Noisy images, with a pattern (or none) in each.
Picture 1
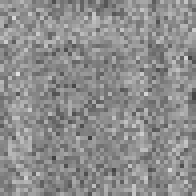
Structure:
bands of rows crossing bands of columns
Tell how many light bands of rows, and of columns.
1 and 3
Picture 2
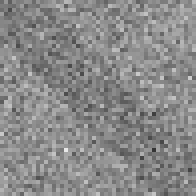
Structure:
a diagonal band
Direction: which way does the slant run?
top left to bottom right
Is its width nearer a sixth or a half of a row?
a half
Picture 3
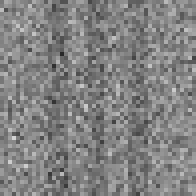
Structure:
bands of columns
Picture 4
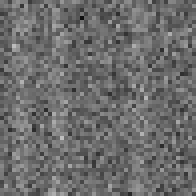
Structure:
bands of columns
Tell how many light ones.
3
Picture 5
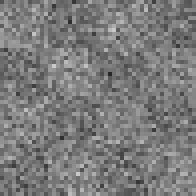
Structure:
a checkerboard
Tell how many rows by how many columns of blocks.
4 by 4
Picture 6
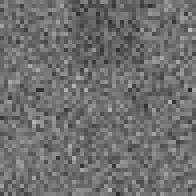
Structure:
one block
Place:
top middle
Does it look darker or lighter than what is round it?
darker
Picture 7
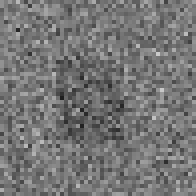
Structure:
one block
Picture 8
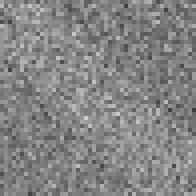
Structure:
a diagonal band
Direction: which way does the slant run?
top left to bottom right
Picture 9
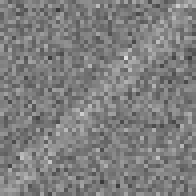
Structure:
a diagonal band
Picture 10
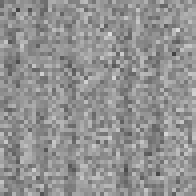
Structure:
bands of columns
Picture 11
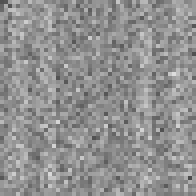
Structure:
bands of columns
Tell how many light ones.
4
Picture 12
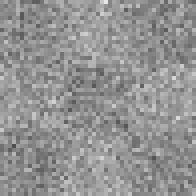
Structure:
a checkerboard
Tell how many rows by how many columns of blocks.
3 by 3
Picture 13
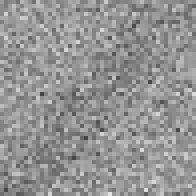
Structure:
a diagonal band
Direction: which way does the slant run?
bottom left to top right
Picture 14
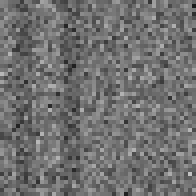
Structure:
bands of columns
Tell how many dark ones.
2
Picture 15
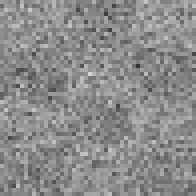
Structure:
a checkerboard
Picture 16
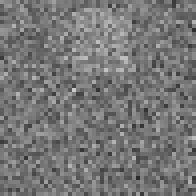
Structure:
one block
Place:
top middle
